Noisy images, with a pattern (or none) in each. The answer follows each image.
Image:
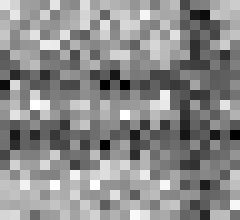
bands of rows crossing bands of columns
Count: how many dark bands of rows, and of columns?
2 and 1
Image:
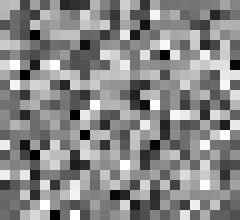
only noise
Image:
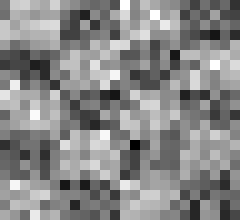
a checkerboard
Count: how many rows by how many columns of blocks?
5 by 4
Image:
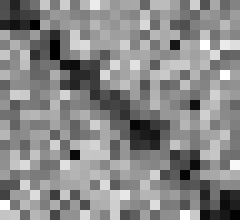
blocks along the diagonal
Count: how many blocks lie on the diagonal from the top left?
7
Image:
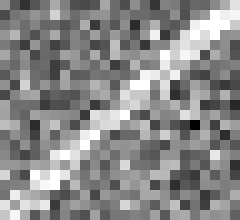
a diagonal band
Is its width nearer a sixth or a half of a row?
a sixth
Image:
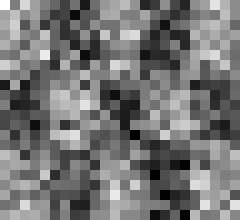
a checkerboard
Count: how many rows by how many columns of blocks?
3 by 5
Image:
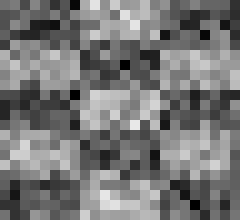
a checkerboard
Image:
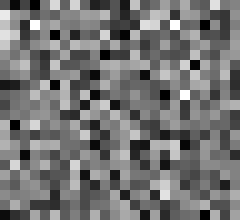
only noise
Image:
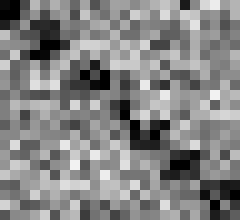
blocks along the diagonal
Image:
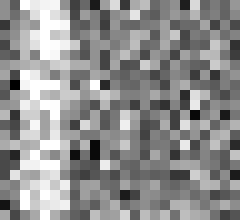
one band of columns
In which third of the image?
left
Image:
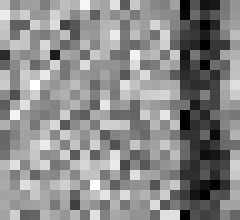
one band of columns
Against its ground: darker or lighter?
darker
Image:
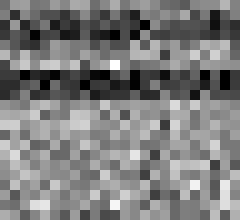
bands of rows
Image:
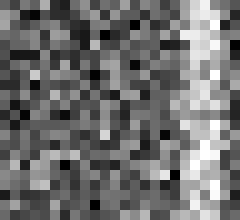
one band of columns
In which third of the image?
right
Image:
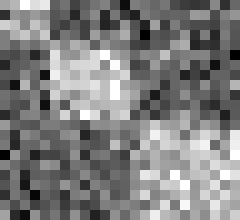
blocks along the diagonal
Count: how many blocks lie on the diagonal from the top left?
3
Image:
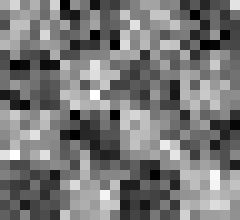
a checkerboard
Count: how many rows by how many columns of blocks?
4 by 4
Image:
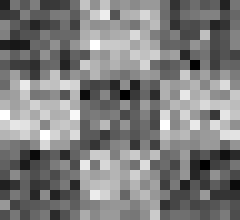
a checkerboard
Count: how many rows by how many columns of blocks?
3 by 3
